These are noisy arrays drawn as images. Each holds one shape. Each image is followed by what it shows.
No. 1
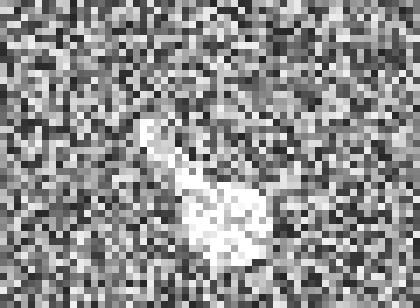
lollipop
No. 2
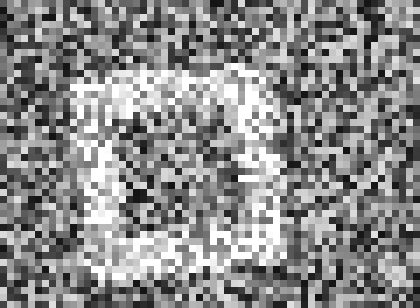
square frame
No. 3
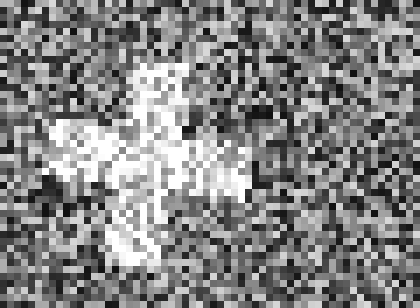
cross
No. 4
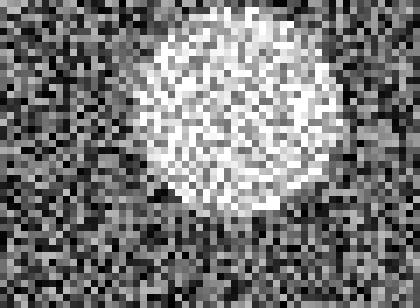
disc
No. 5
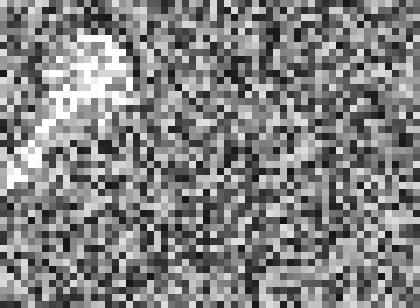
lollipop
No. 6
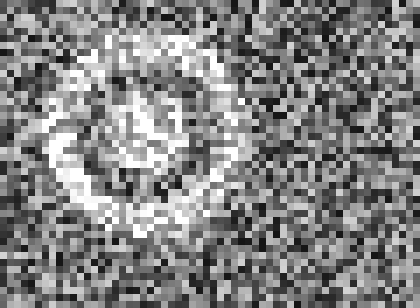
bullseye
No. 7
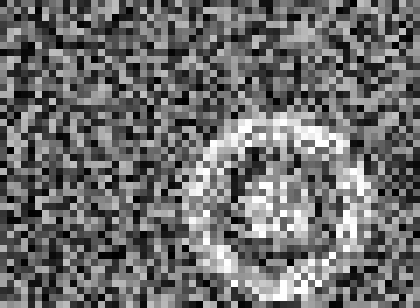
bullseye
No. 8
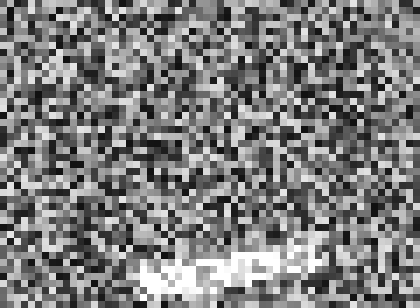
bar
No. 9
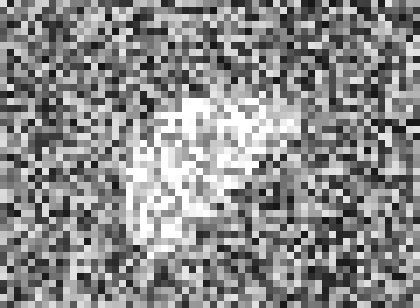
half disc
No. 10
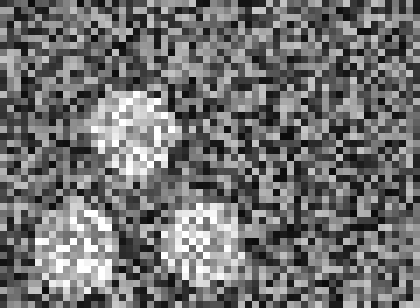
three dots
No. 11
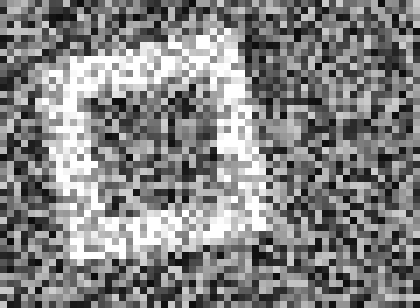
square frame
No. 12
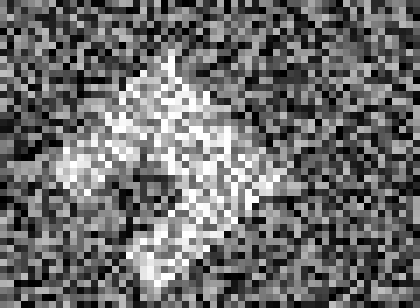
square with a notch
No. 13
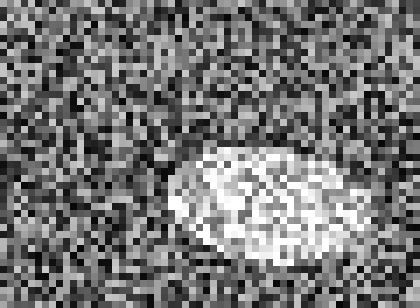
ellipse
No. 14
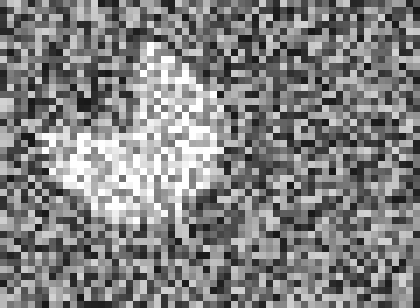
disc with a wedge cut out
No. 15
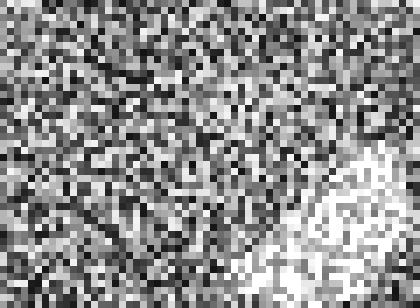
half disc
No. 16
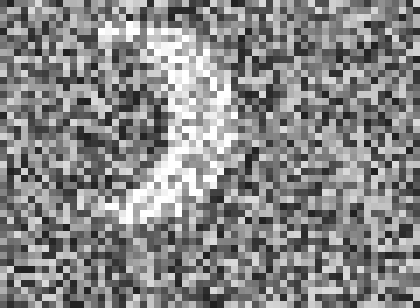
crescent
